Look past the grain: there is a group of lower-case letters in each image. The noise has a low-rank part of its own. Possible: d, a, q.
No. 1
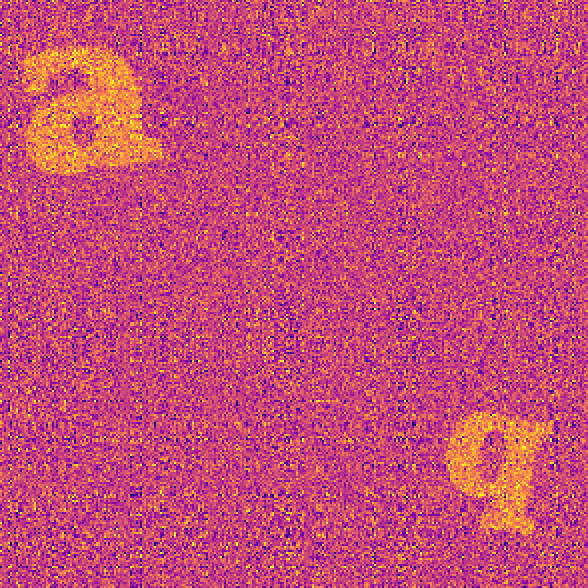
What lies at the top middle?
nothing
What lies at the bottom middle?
nothing
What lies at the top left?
a
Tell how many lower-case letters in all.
2
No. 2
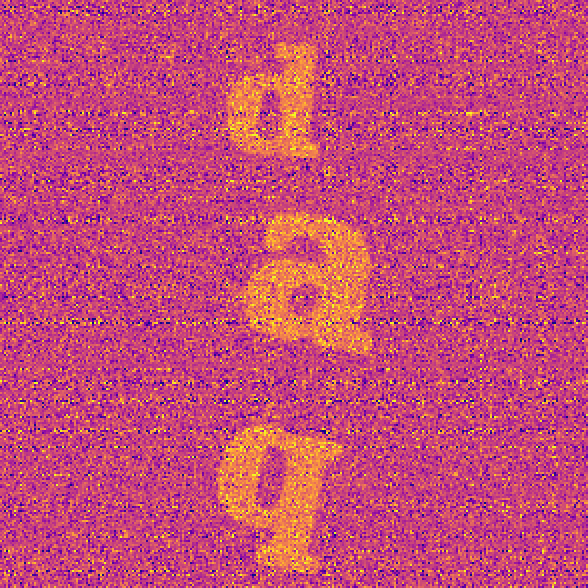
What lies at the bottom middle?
q
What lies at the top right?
nothing
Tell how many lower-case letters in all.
3
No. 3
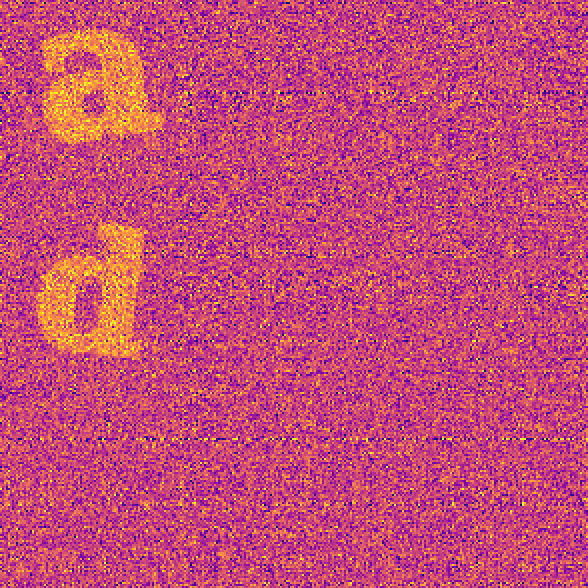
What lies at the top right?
nothing
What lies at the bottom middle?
nothing
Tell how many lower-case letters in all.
2
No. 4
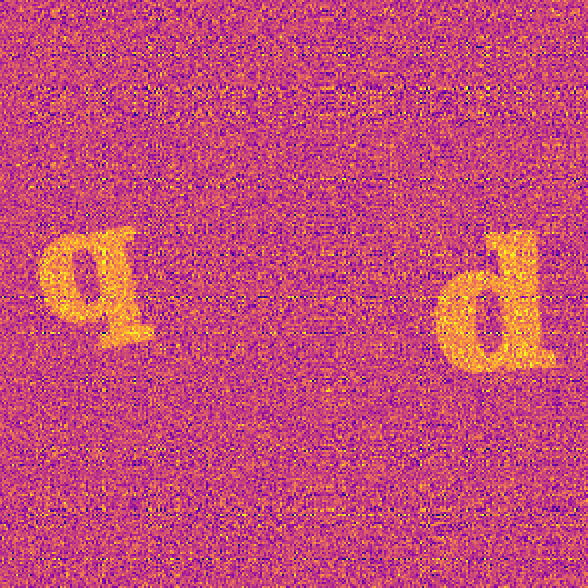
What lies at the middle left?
q
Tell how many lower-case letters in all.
2
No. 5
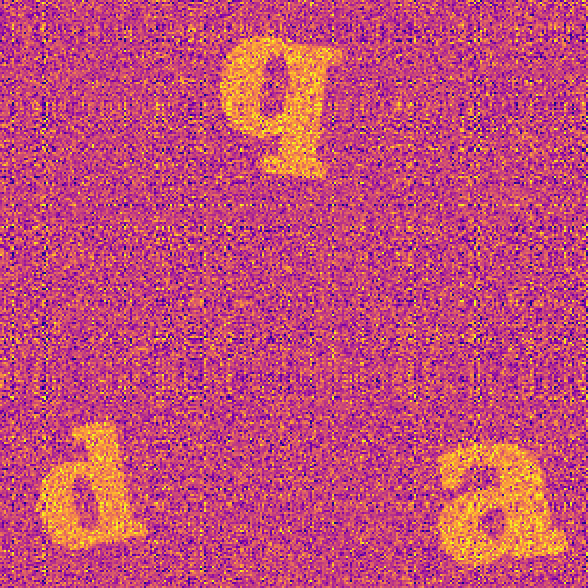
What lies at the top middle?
q
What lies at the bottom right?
a
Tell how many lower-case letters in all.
3
